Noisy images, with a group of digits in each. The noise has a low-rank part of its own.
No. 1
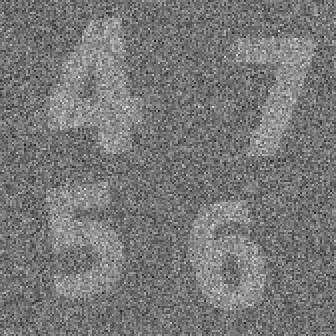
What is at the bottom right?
6
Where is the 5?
bottom left
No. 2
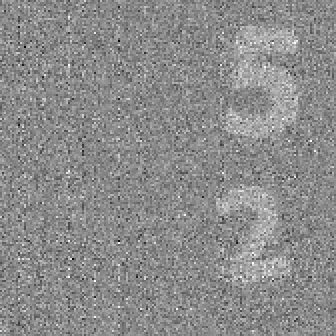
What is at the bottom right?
2
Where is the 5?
top right
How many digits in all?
2
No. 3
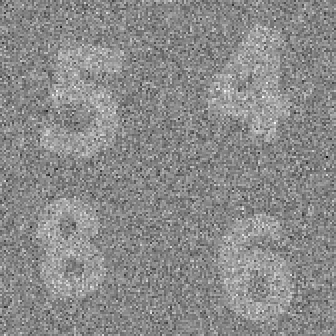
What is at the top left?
5
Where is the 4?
top right
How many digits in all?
4
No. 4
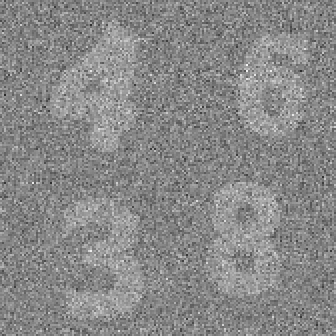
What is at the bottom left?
3
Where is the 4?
top left
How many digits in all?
4
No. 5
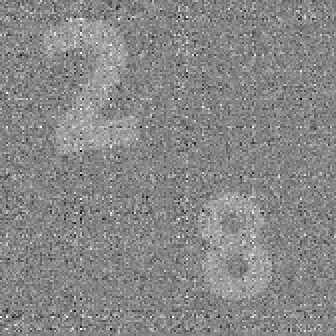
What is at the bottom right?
8
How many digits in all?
2
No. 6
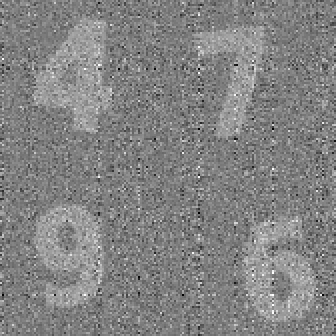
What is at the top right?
7
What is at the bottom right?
6
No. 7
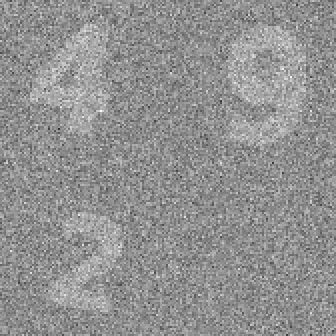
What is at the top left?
4
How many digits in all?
3
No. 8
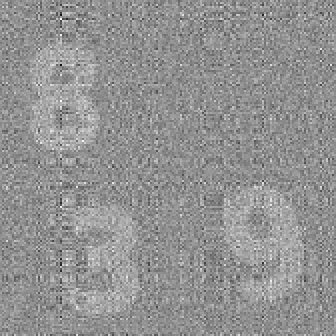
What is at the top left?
8
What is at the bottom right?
9
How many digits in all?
3
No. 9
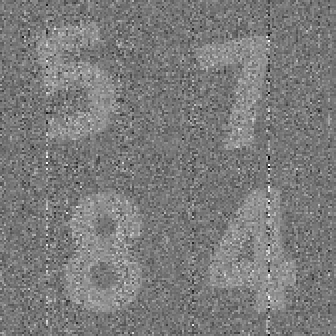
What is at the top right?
7
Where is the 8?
bottom left
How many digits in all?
4
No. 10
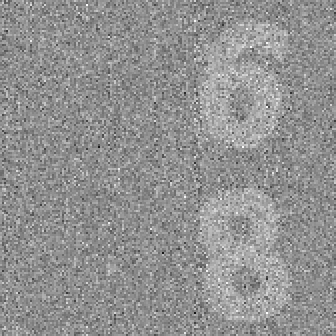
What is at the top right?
6
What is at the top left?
nothing
